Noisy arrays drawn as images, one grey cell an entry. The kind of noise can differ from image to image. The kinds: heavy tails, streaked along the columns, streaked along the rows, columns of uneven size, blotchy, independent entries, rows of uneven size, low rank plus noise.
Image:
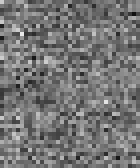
low rank plus noise
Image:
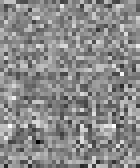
low rank plus noise
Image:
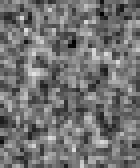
blotchy
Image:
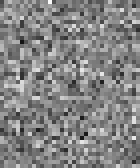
low rank plus noise
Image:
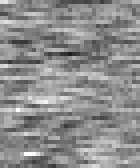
streaked along the rows
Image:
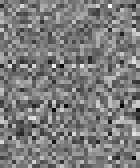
low rank plus noise
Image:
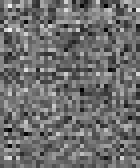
low rank plus noise
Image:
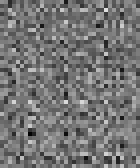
low rank plus noise
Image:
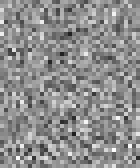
low rank plus noise
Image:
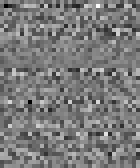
rows of uneven size
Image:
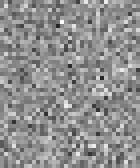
independent entries
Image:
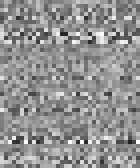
rows of uneven size
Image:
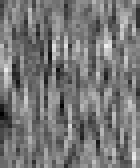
streaked along the columns
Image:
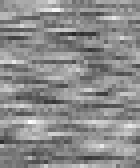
streaked along the rows
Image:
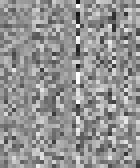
columns of uneven size
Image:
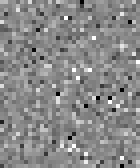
heavy tails
